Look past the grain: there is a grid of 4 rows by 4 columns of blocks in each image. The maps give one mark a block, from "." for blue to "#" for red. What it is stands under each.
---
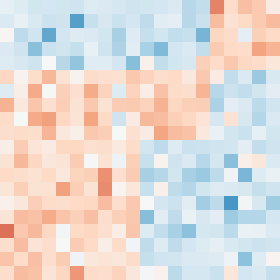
. . . #
# # # .
# # . .
# # . .
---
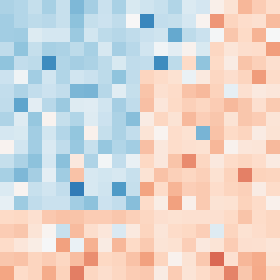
. . . #
. . # #
. . # #
# # # #
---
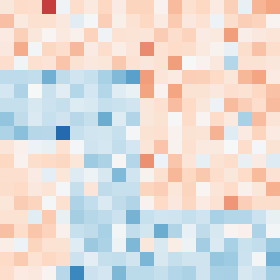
# # # #
. . # #
# . # #
# . . .
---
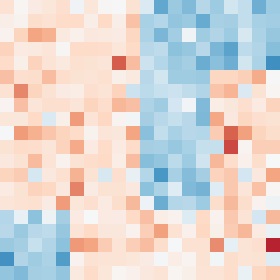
# # . .
# # . #
# # . #
. # # #
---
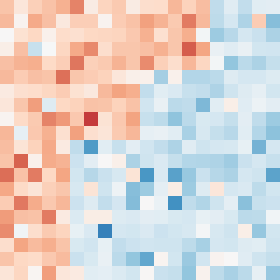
# # # .
# # . .
# . . .
# . . .
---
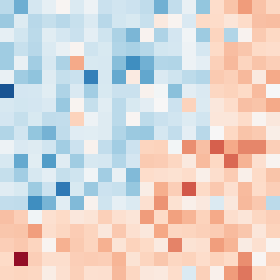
. . . #
. . . #
. . # #
# # # #
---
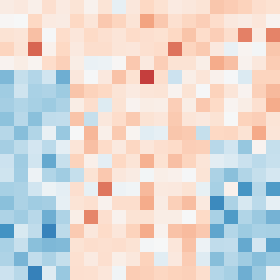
# # # #
. # # #
. # # .
. # # .
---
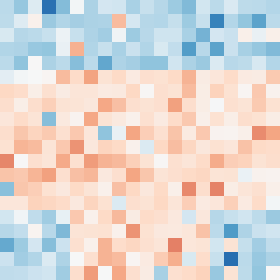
. . . .
# # # #
# # # #
. # # .
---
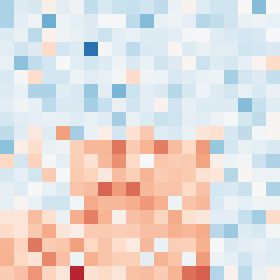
. . . .
. . . .
. # # .
# # # .
